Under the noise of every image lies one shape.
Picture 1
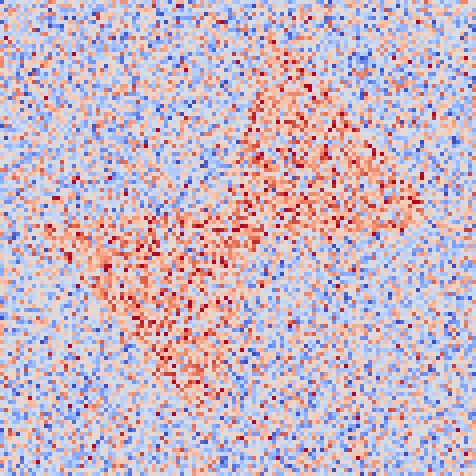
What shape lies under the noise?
bow tie
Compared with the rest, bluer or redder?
redder
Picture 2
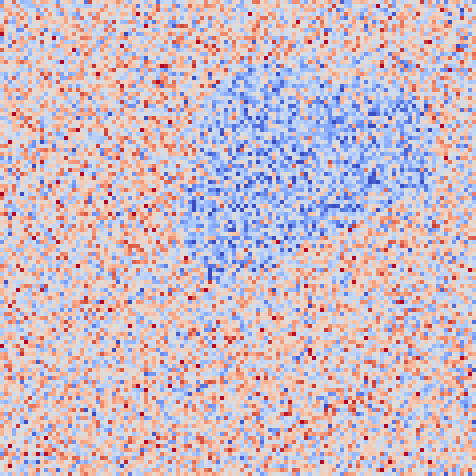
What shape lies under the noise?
cloud
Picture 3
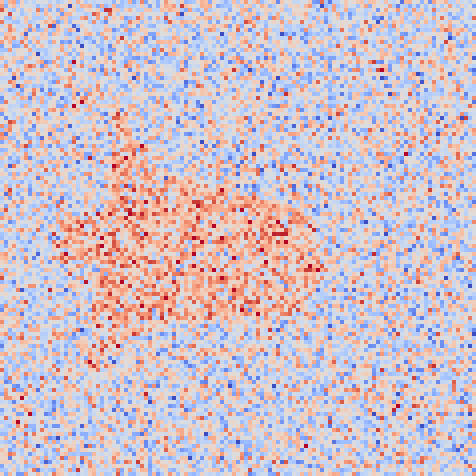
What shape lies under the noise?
bell
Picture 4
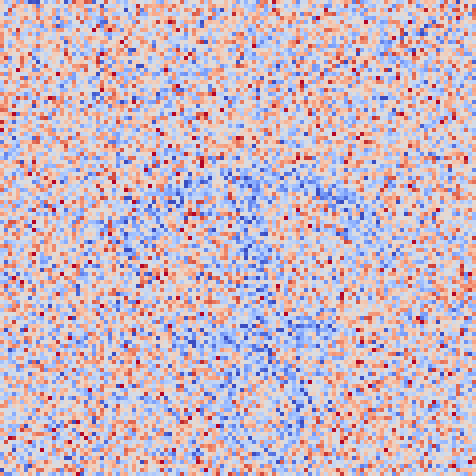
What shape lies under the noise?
anchor
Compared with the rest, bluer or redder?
bluer
